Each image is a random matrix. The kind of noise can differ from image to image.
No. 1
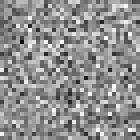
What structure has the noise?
independent entries
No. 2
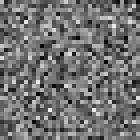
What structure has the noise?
independent entries
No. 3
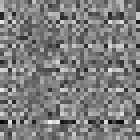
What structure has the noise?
low rank plus noise
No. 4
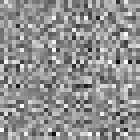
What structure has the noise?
low rank plus noise
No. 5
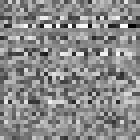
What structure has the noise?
rows of uneven size
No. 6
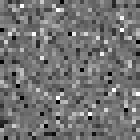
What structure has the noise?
heavy tails
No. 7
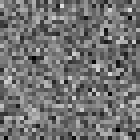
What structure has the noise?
independent entries
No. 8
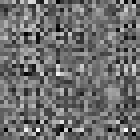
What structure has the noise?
low rank plus noise
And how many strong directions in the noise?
two
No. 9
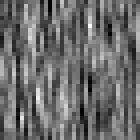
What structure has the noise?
streaked along the columns
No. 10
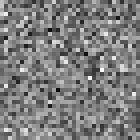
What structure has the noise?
independent entries
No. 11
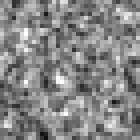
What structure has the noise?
blotchy
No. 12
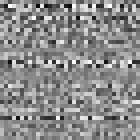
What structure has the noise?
rows of uneven size
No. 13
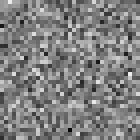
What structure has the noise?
independent entries
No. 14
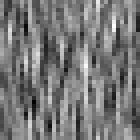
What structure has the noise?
streaked along the columns
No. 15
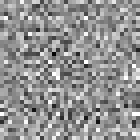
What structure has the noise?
low rank plus noise
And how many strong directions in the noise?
three or four
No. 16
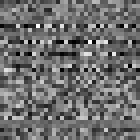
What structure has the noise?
rows of uneven size
